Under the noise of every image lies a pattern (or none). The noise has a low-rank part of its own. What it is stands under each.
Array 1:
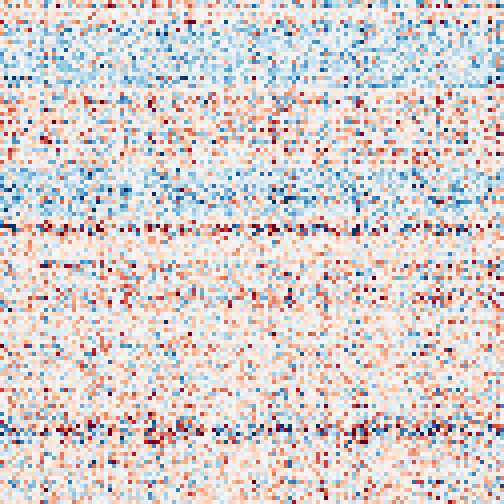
bands of rows
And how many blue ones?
2
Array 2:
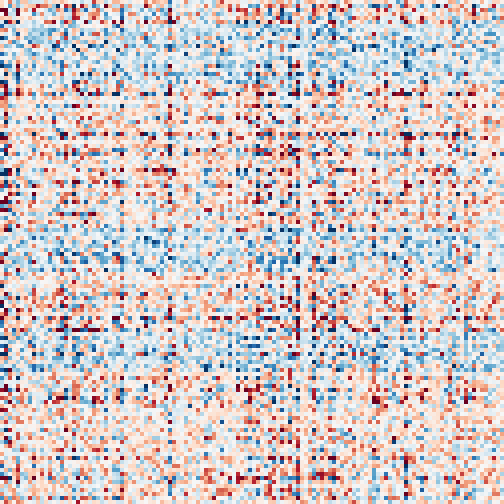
bands of rows
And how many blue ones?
3
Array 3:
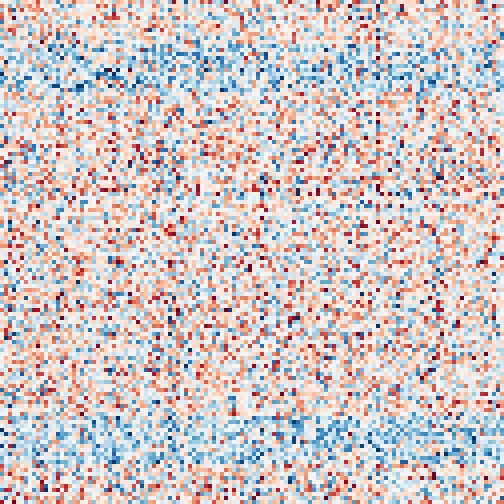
bands of rows
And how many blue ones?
2
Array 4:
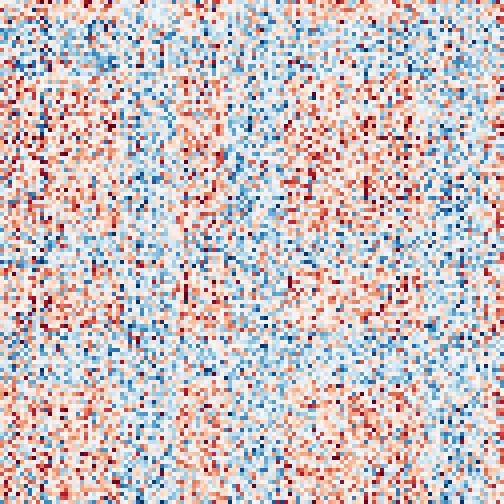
bands of rows crossing bands of columns
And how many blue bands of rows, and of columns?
3 and 3
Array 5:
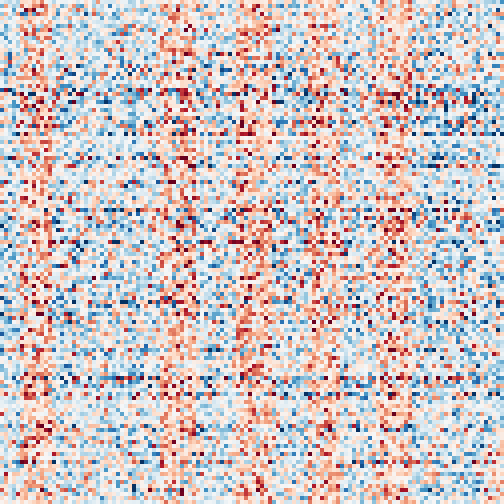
bands of columns
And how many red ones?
5
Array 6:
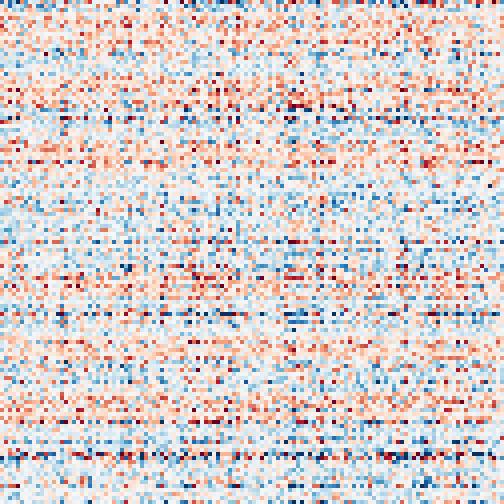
bands of rows
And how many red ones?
6
